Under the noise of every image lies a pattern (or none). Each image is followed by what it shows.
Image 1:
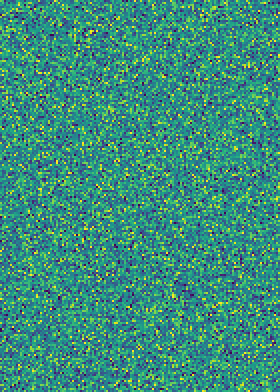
only noise
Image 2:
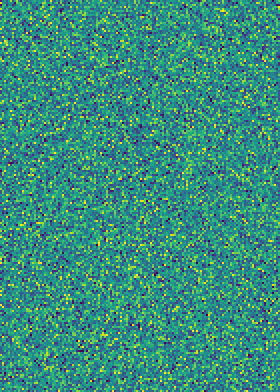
only noise
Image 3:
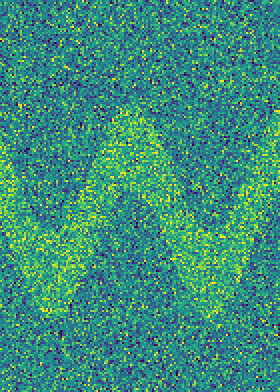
a wavy band
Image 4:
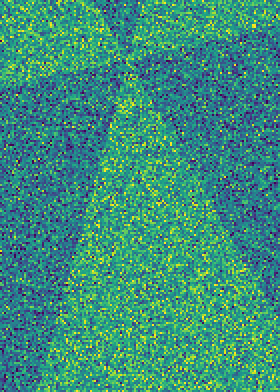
spokes from one point
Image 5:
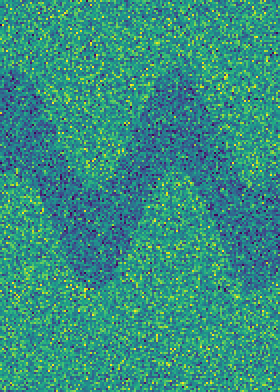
a wavy band
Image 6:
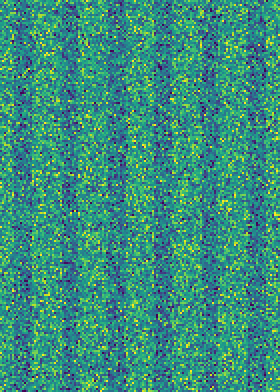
vertical stripes
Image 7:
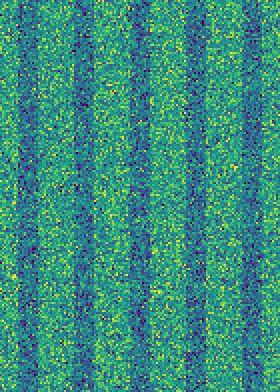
vertical stripes
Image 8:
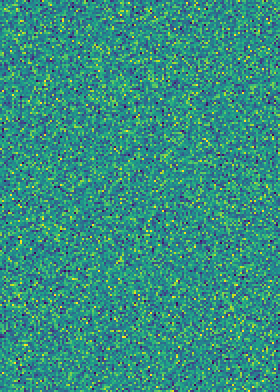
only noise
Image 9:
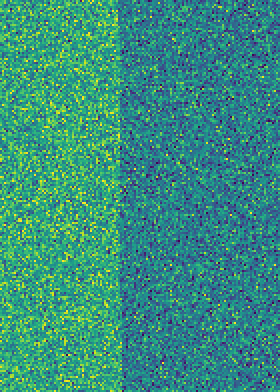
a sharp edge
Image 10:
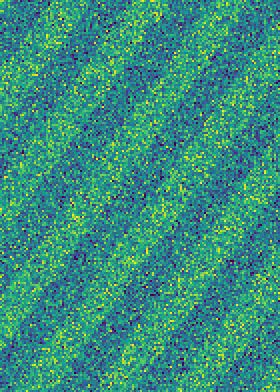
diagonal stripes
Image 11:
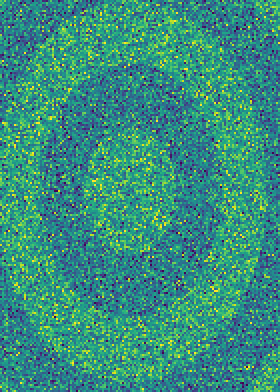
rings round one point
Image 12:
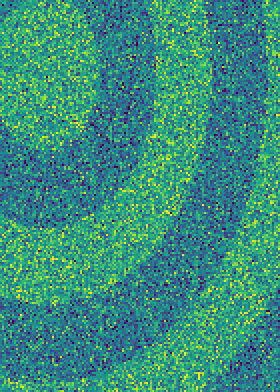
rings round one point
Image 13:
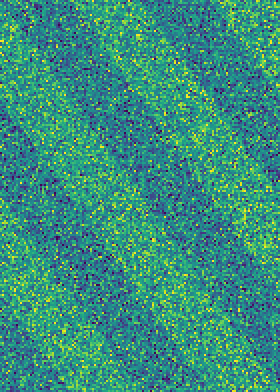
diagonal stripes
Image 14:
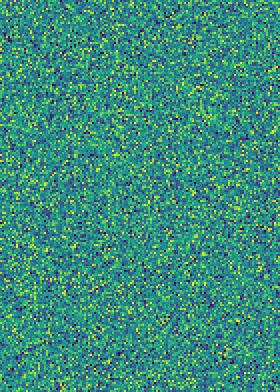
only noise
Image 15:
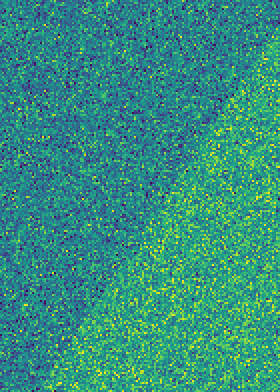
a sharp edge
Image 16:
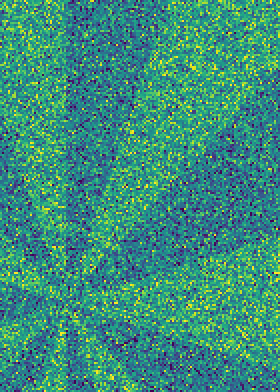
spokes from one point
